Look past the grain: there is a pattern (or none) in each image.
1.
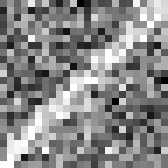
a diagonal band
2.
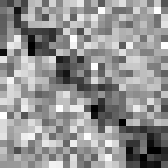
blocks along the diagonal
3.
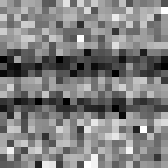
bands of rows
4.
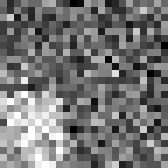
one block
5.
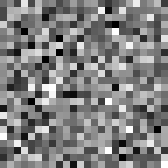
only noise
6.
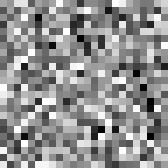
only noise
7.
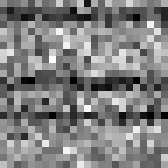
bands of rows
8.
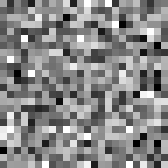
only noise
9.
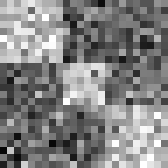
blocks along the diagonal
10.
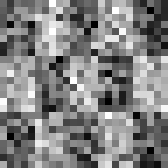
a checkerboard
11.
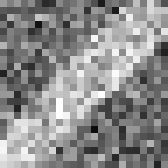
a diagonal band
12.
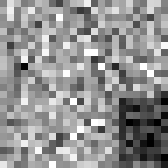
one block
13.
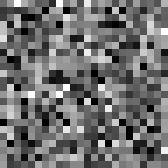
only noise
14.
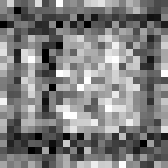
bands of rows crossing bands of columns
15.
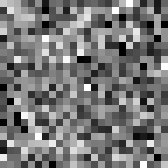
only noise
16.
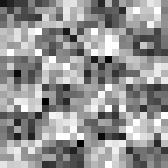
a checkerboard
